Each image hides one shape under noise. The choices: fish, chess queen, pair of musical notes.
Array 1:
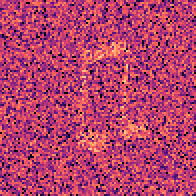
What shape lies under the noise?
pair of musical notes
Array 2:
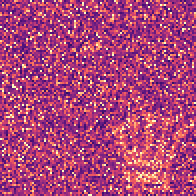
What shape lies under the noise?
chess queen
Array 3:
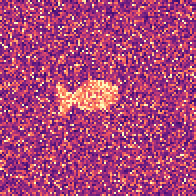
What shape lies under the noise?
fish
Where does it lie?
centre
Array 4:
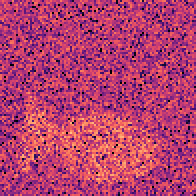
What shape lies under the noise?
fish
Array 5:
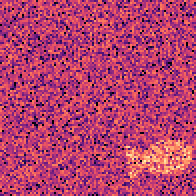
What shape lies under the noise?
fish
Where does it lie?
bottom right
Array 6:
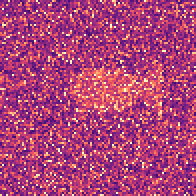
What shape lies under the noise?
fish
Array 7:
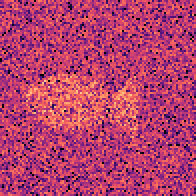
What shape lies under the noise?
fish
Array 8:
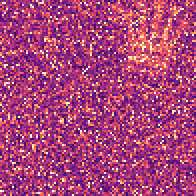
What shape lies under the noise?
chess queen
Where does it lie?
top right
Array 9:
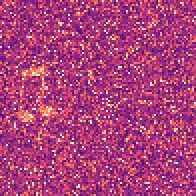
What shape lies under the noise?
pair of musical notes
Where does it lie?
middle left
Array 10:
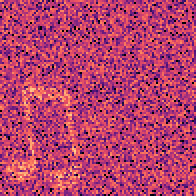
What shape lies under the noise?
pair of musical notes
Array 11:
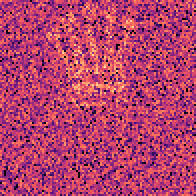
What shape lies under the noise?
chess queen
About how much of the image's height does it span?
half
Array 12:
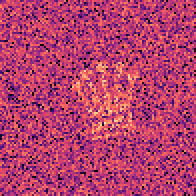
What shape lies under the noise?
chess queen
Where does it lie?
centre
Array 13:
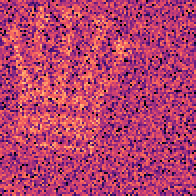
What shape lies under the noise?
chess queen
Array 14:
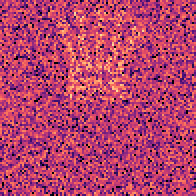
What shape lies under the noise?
chess queen
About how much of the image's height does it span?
half
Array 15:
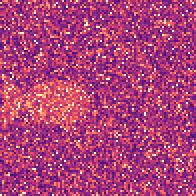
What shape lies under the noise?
fish
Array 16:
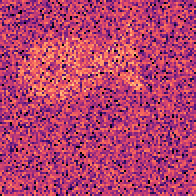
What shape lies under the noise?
fish
